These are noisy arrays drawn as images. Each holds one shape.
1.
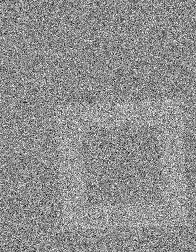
light square frame
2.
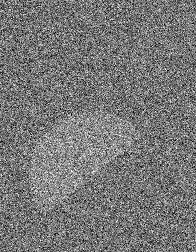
light half disc
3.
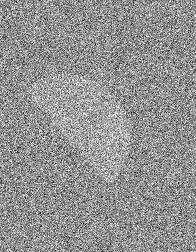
light half disc
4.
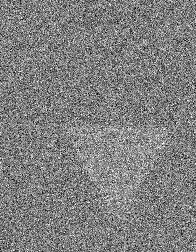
light triangle
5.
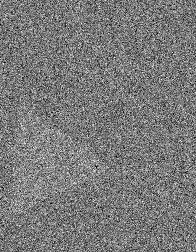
light triangle
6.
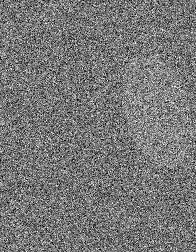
light ellipse
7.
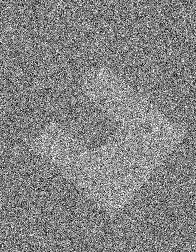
light square with a notch
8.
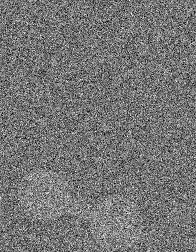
light dumbbell
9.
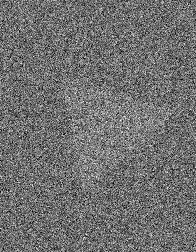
light triangle
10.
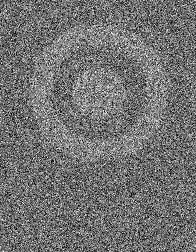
light bullseye
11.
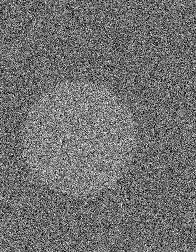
light disc
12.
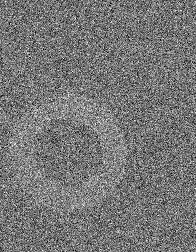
light ring
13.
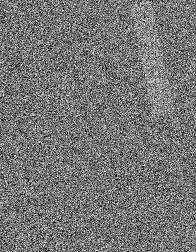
light bar, top right
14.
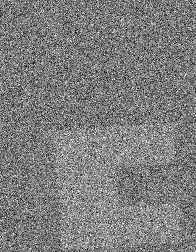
light square with a notch
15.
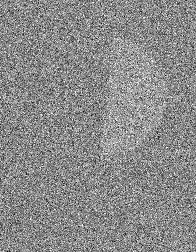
light half disc
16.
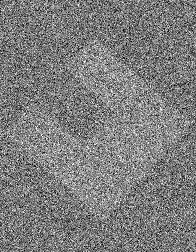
light square with a notch
